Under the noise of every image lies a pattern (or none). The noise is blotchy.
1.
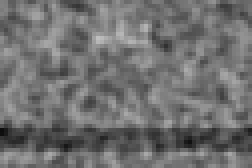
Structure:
one horizontal stripe
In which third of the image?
bottom
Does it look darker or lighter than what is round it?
darker
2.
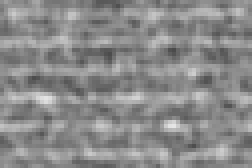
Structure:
horizontal stripes
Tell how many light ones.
6
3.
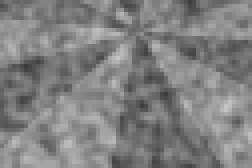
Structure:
spokes from one point
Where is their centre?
top middle
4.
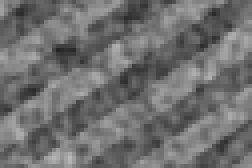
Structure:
diagonal stripes
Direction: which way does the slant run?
bottom left to top right
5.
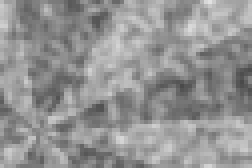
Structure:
spokes from one point
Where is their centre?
bottom left
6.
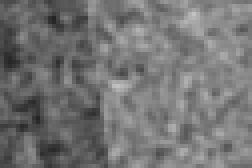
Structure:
a sharp edge
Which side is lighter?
right
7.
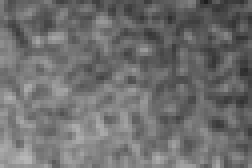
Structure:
a smooth slope
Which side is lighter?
bottom left
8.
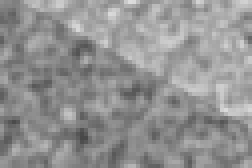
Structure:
a sharp edge
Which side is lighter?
top right
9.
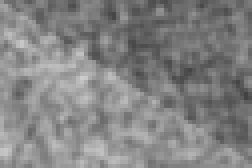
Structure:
a sharp edge
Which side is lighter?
bottom left
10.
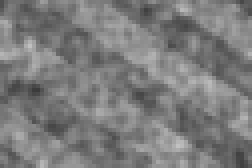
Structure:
diagonal stripes
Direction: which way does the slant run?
top left to bottom right
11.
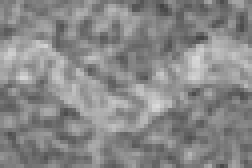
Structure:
a wavy band
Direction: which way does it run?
left to right
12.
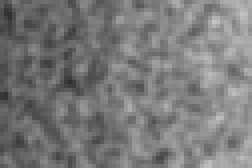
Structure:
a smooth slope
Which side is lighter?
right
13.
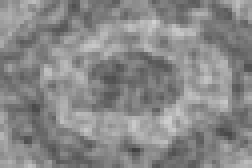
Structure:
rings round one point
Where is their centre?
centre
